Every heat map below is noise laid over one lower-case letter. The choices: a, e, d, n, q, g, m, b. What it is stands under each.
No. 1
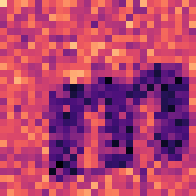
dark m
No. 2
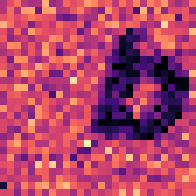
dark b
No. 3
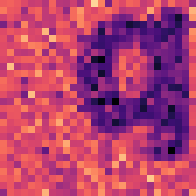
dark q
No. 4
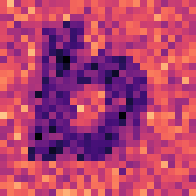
dark b
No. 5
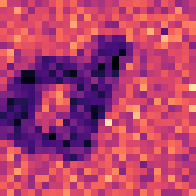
dark d
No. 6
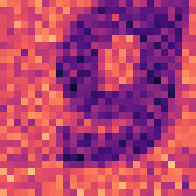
dark g
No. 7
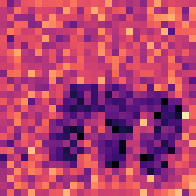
dark m
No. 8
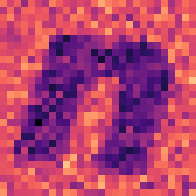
dark n
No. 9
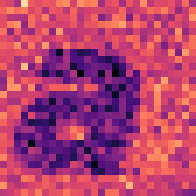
dark a
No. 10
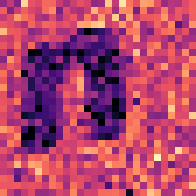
dark n
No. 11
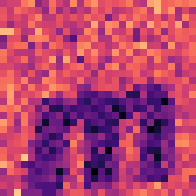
dark m
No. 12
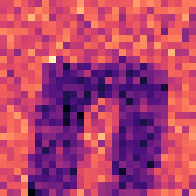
dark n
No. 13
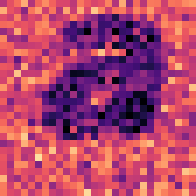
dark a
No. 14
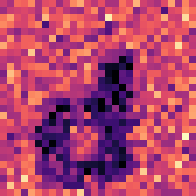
dark d
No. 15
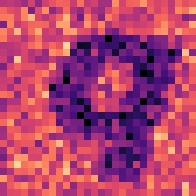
dark q
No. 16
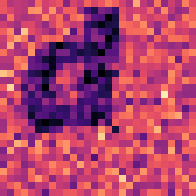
dark d
